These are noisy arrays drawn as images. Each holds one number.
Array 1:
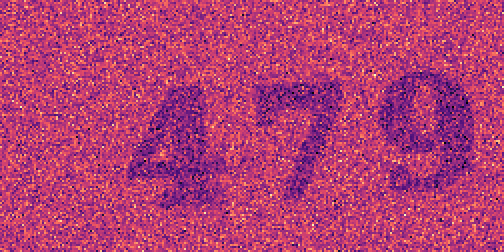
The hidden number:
479
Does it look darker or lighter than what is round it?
darker
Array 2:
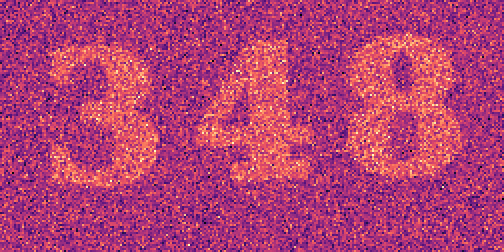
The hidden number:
348
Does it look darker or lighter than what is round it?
lighter
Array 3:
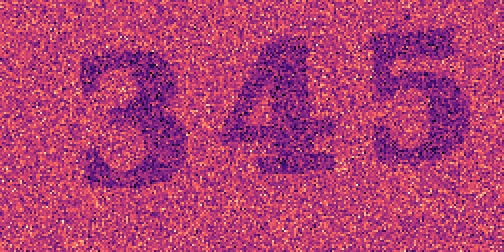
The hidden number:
345
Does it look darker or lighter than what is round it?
darker
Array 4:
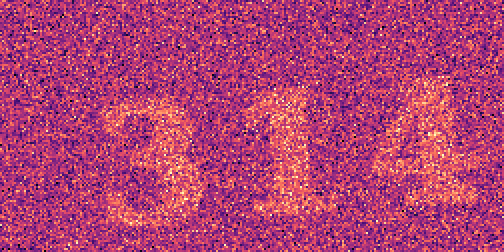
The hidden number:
314
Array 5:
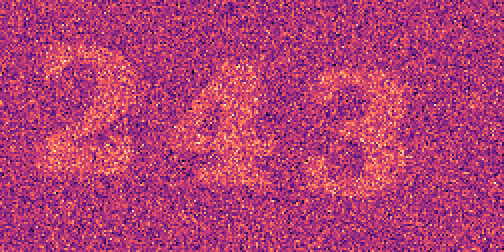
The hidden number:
243
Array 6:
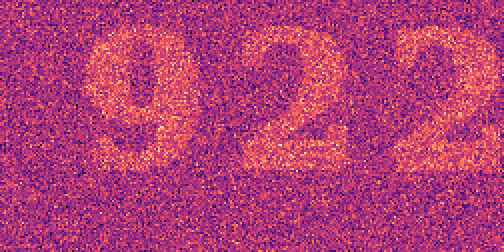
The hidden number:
922
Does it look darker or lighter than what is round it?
lighter
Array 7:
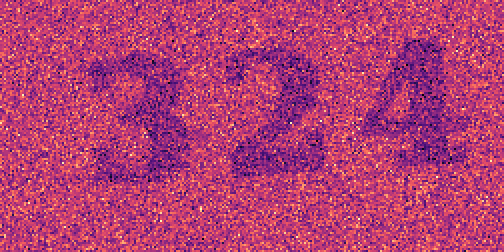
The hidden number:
324
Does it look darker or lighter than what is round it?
darker
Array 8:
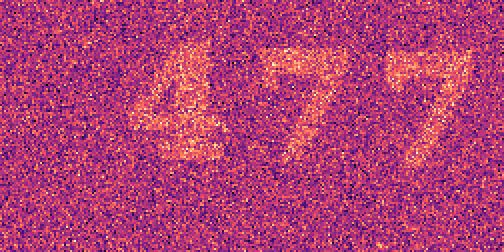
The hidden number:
477
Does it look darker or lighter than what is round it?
lighter
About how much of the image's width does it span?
two thirds
